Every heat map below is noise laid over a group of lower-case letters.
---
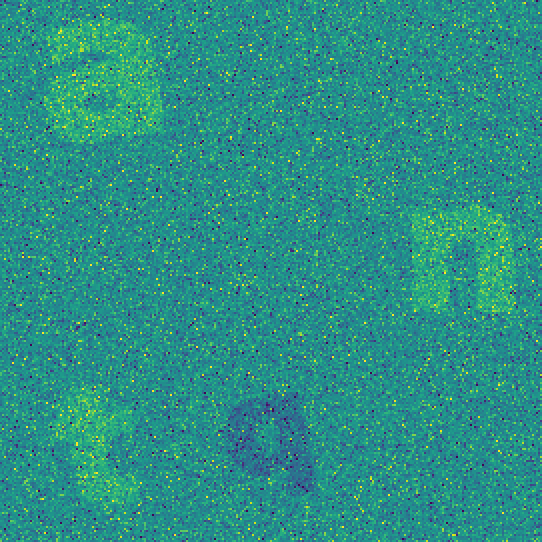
top left: light a; middle right: light n; bottom left: light t; bottom middle: dark q
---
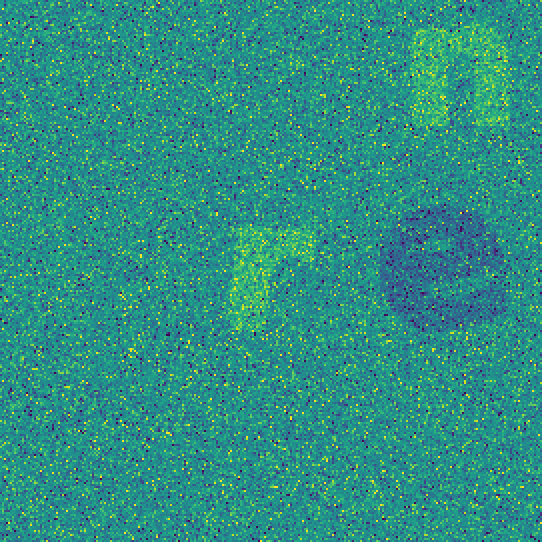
top right: light n; centre: light r; middle right: dark e
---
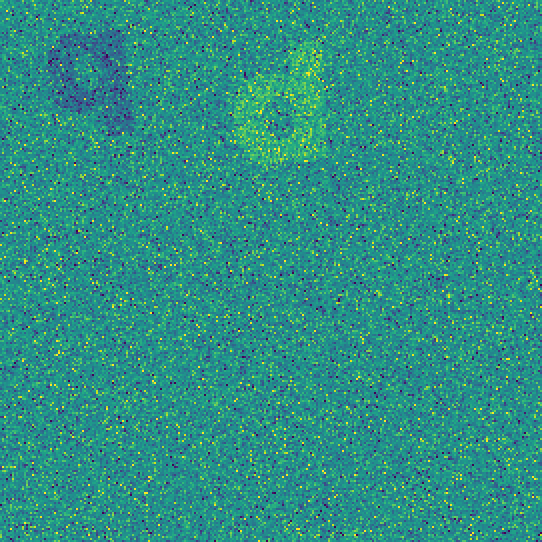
top left: dark q; top middle: light d
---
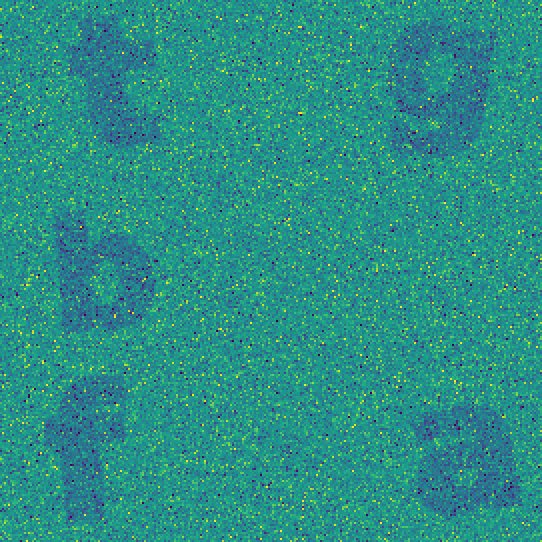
top left: dark t; top right: dark g; middle left: dark b; bottom left: dark f; bottom right: dark a
